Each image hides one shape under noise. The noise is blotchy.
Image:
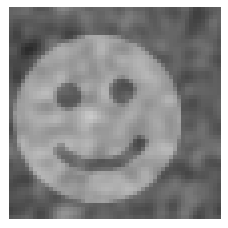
smiling face
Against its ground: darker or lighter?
lighter
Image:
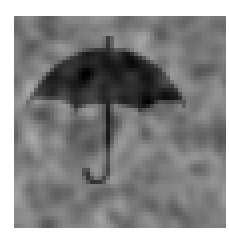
umbrella
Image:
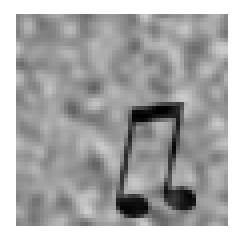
pair of musical notes
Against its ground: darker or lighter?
darker
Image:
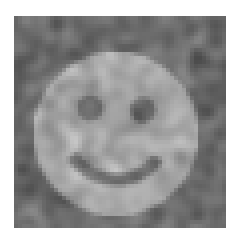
smiling face
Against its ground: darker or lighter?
lighter
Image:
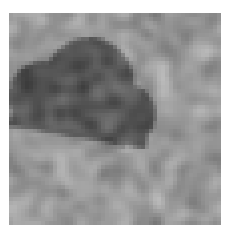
cloud
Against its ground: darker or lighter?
darker
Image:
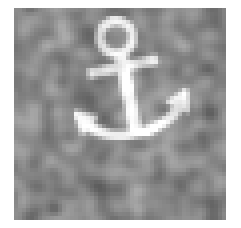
anchor
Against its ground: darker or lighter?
lighter
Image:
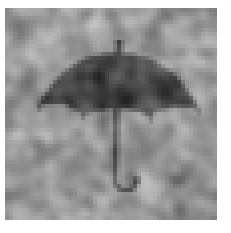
umbrella
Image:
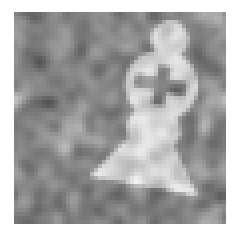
chess bishop
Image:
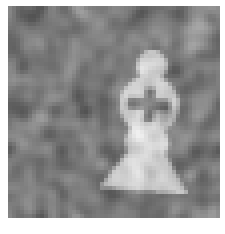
chess bishop
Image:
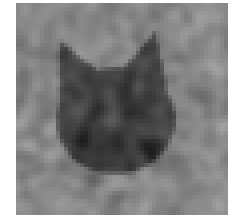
cat's head
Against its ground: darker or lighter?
darker
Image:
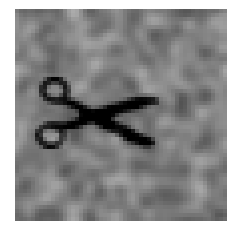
pair of scissors
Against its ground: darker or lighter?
darker
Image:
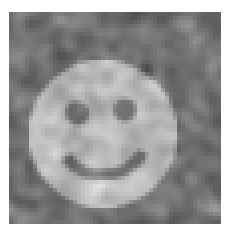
smiling face
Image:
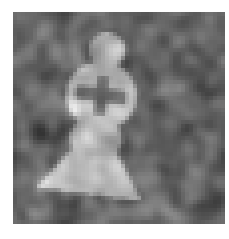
chess bishop
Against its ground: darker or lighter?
lighter
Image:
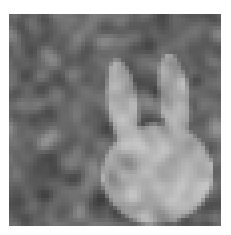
rabbit's head
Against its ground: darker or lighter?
lighter
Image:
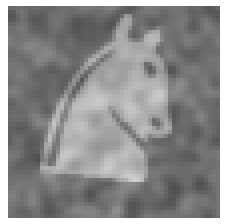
chess knight
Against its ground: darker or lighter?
lighter
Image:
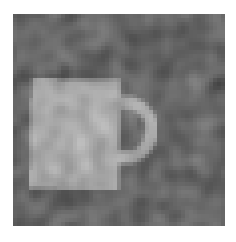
cup
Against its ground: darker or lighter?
lighter
